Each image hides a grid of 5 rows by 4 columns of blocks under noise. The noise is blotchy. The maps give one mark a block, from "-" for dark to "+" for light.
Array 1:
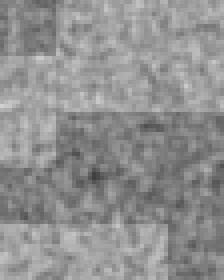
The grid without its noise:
-+++
++++
+---
----
+++-
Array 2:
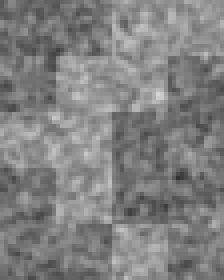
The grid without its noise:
--++
-++-
++--
-+--
--+-
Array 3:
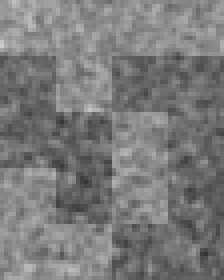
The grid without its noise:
++++
-+--
--+-
+-+-
++--
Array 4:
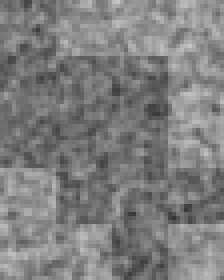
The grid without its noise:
-+++
---+
---+
+---
++-+
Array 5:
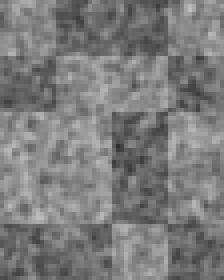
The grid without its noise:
+--+
-++-
++-+
++-+
--+-
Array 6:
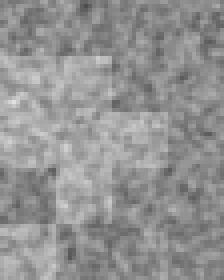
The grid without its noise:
----
++--
+++-
-+--
+---
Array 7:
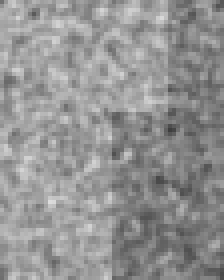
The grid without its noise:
+++-
+++-
++--
++--
++--
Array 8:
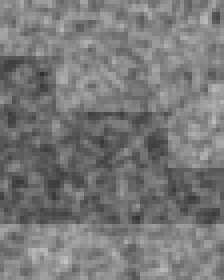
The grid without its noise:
++++
-+++
---+
----
++++
